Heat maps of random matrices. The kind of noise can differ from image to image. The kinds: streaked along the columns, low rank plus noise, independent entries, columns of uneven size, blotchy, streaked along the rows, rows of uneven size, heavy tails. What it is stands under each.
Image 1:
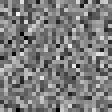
independent entries
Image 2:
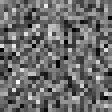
independent entries
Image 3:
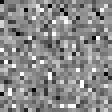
heavy tails
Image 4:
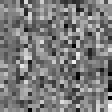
columns of uneven size
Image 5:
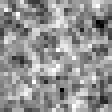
blotchy
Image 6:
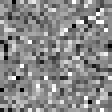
heavy tails
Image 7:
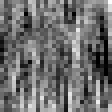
streaked along the columns
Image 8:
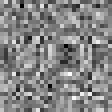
low rank plus noise
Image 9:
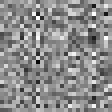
low rank plus noise
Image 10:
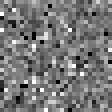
heavy tails
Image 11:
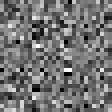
low rank plus noise
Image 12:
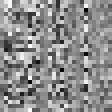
columns of uneven size
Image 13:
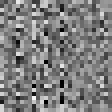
columns of uneven size
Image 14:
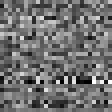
rows of uneven size
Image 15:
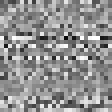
rows of uneven size
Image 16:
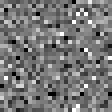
heavy tails
